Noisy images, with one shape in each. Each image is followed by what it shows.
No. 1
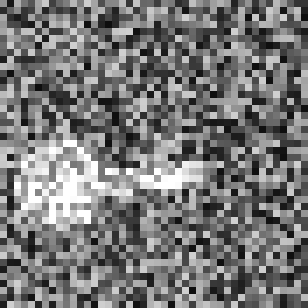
lollipop
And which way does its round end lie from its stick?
left
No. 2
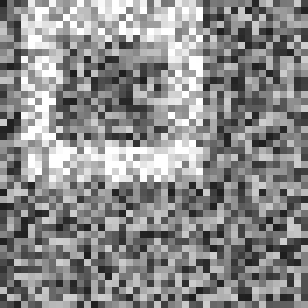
square frame
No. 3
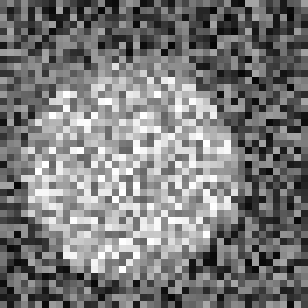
disc
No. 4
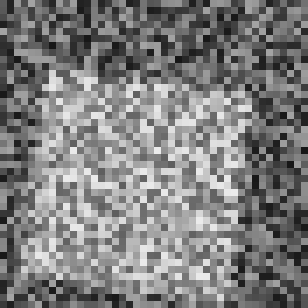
square
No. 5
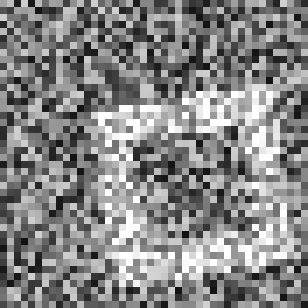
square frame
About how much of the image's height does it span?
two thirds
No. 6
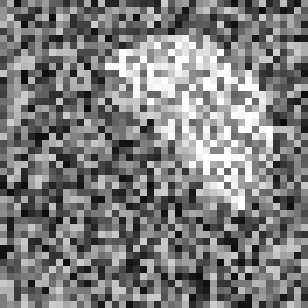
half disc
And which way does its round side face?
up and right
